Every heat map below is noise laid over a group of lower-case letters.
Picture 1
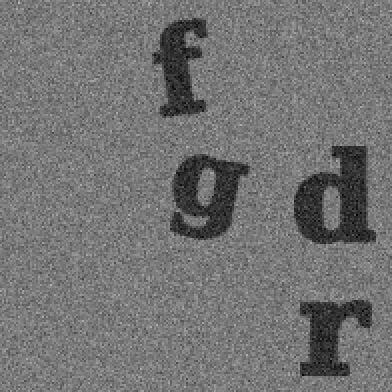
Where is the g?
centre
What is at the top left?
nothing
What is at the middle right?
d
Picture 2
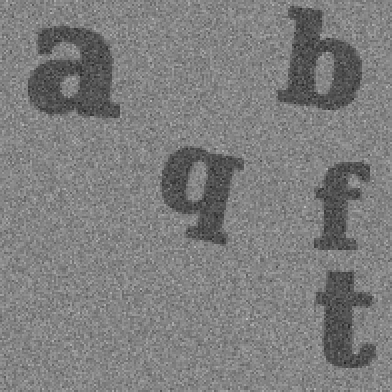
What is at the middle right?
f
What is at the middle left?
nothing
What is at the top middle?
nothing
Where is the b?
top right
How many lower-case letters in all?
5
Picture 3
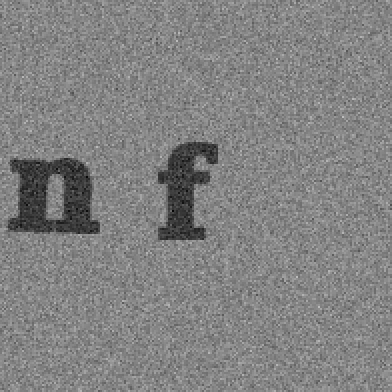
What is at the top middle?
nothing
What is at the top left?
nothing
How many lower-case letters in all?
2
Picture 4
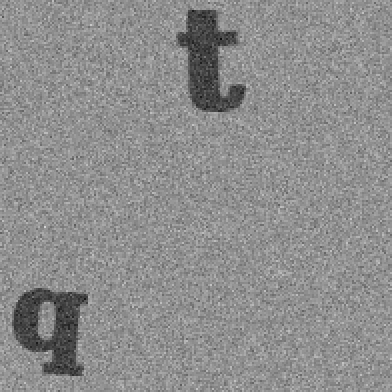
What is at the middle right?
nothing
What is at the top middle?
t
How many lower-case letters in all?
2
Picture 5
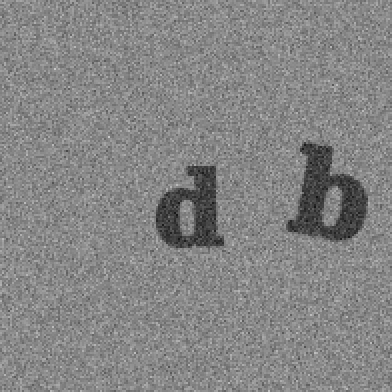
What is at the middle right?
b
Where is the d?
centre
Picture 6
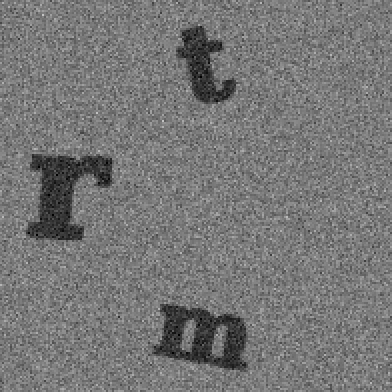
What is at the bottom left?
nothing
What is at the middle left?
r
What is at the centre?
nothing
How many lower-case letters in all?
3
